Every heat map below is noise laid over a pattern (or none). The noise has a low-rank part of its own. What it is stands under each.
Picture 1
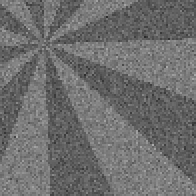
spokes from one point
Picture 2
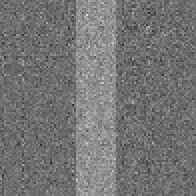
one vertical stripe
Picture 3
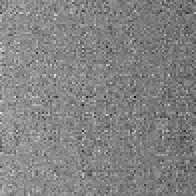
a smooth slope
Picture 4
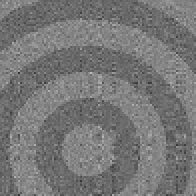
rings round one point
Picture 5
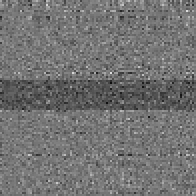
one horizontal stripe
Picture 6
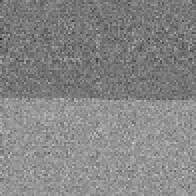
a sharp edge
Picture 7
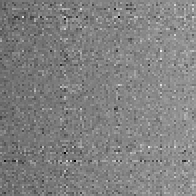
a smooth slope
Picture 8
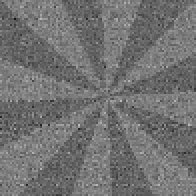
spokes from one point
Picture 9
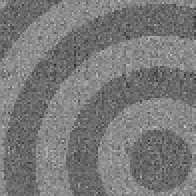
rings round one point
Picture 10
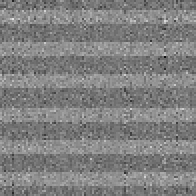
horizontal stripes
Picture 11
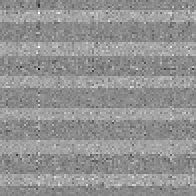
horizontal stripes
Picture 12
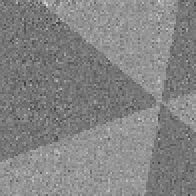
spokes from one point
